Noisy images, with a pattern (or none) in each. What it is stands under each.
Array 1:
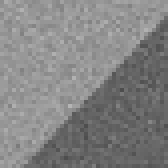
a sharp edge
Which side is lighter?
top left
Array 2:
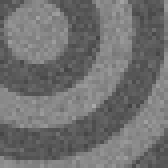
rings round one point
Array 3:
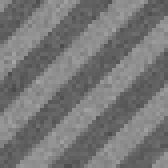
diagonal stripes
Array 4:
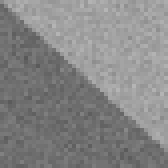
a sharp edge
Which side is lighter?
top right
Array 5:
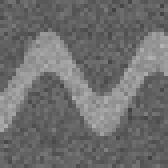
a wavy band
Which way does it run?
left to right
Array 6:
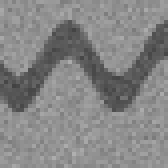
a wavy band
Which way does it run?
left to right
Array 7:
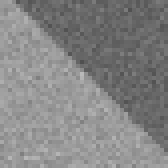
a sharp edge
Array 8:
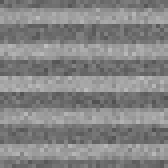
horizontal stripes
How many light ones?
5
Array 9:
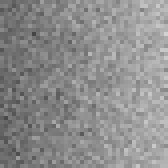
a smooth slope
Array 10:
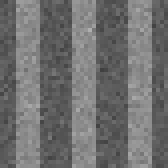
vertical stripes
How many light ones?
3
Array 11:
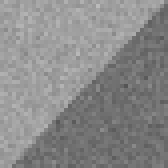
a sharp edge
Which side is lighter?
top left
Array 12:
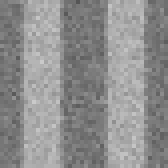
vertical stripes
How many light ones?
2
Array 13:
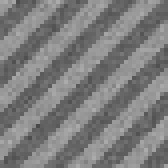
diagonal stripes
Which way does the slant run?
bottom left to top right
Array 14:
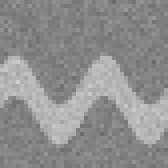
a wavy band
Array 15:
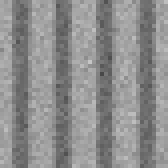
vertical stripes
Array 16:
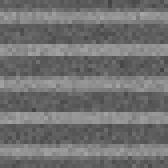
horizontal stripes
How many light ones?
5
